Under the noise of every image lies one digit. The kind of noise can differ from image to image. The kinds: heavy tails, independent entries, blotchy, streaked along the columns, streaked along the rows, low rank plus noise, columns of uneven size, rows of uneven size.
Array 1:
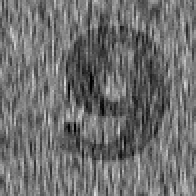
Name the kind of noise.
streaked along the columns
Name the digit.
9
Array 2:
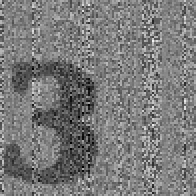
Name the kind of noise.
columns of uneven size
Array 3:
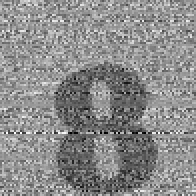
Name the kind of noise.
rows of uneven size
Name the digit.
8
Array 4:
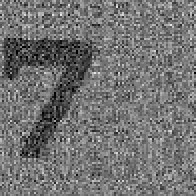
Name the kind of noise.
low rank plus noise
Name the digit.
7
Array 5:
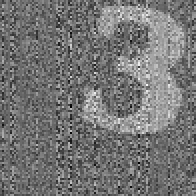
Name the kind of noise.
columns of uneven size
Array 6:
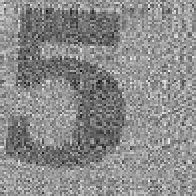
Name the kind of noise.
low rank plus noise
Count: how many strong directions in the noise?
three or four
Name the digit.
5
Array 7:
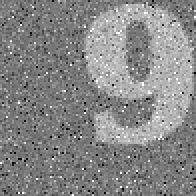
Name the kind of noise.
heavy tails
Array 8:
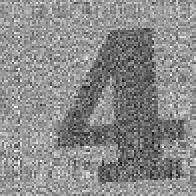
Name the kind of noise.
low rank plus noise
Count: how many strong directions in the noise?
three or four
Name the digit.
4
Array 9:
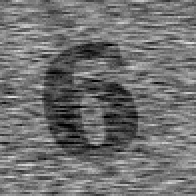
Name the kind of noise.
streaked along the rows
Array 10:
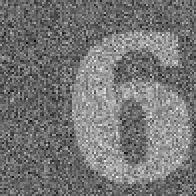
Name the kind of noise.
low rank plus noise
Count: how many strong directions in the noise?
five to eight
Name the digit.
6
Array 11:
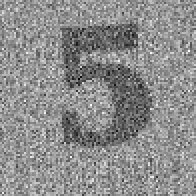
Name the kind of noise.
low rank plus noise
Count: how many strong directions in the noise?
five to eight
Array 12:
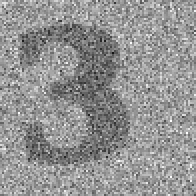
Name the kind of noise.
independent entries
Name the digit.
3
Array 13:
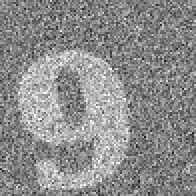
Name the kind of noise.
independent entries
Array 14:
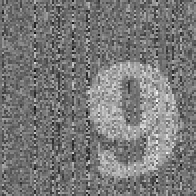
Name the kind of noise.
columns of uneven size
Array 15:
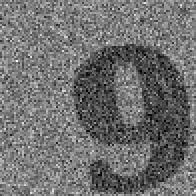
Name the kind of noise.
independent entries
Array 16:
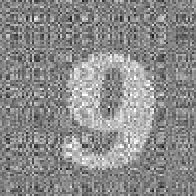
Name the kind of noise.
low rank plus noise
